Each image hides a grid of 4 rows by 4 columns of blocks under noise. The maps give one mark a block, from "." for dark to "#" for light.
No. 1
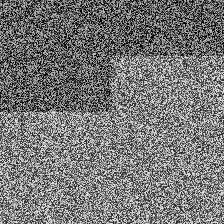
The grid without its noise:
. . . .
. . # #
# # # #
# # # #
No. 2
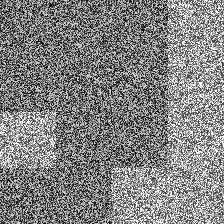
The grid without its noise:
. . . #
. . . #
# . . #
. . # #
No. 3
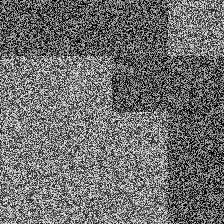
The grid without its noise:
. . . #
# # . .
# # # .
# # # .
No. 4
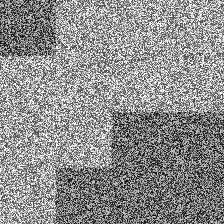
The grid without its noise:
. # # #
# # # #
# # . .
# . . .
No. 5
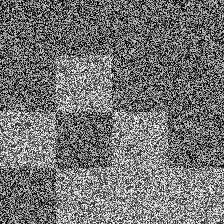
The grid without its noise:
. . . .
. # . .
# . # .
. # # #
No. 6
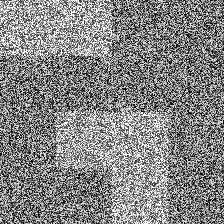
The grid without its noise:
# # . .
. . . .
. # # .
. . # .
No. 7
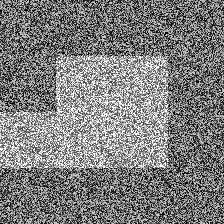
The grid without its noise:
. . . .
. # # .
# # # .
. . . .
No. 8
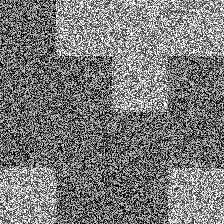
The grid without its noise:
. # # #
. . # .
. . . .
# . . #
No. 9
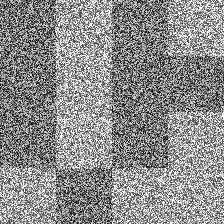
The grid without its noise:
. # . #
. # . .
. # . #
# . # #
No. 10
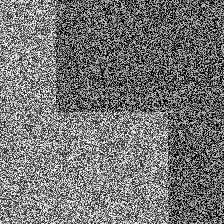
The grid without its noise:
# . . .
# . . .
# # # .
# # # .
